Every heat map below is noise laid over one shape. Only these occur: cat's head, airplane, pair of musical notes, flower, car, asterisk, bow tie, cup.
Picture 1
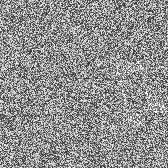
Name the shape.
pair of musical notes
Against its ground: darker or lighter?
lighter
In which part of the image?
middle right
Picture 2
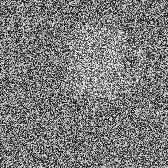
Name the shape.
cup
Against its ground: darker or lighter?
lighter
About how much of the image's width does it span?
half
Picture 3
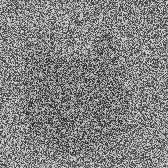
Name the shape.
cat's head
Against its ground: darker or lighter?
darker
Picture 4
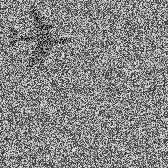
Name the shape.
airplane
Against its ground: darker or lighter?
darker
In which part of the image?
top left
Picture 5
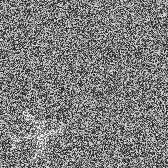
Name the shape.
airplane
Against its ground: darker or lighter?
lighter
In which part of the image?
bottom left
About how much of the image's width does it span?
a third
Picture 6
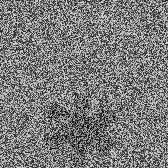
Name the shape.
asterisk
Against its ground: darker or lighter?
darker
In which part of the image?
bottom middle
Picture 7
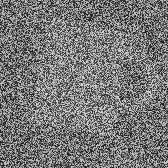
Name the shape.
cup
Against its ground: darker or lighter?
lighter
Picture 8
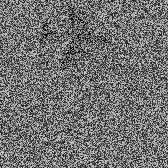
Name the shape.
airplane
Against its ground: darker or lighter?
darker
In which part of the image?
top middle
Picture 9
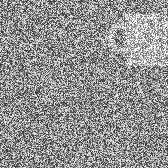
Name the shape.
cup
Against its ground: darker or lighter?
lighter
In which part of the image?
top right
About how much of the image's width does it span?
a third
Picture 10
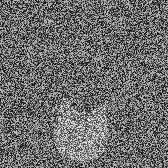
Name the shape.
cat's head
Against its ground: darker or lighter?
lighter
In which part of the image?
bottom middle
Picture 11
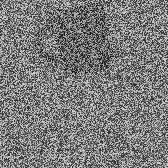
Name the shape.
cup
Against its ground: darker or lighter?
darker
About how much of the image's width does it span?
half
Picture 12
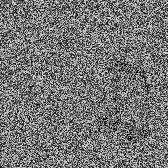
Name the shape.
pair of musical notes
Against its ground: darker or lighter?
darker
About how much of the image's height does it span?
half
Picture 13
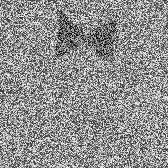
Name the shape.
bow tie
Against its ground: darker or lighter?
darker
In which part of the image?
top middle
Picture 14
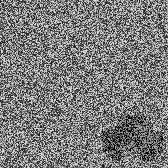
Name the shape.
car
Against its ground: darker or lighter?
darker
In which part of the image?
bottom right
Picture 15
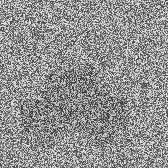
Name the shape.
car
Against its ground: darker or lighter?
darker
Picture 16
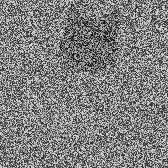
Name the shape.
cat's head
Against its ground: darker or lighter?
darker
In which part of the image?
top middle
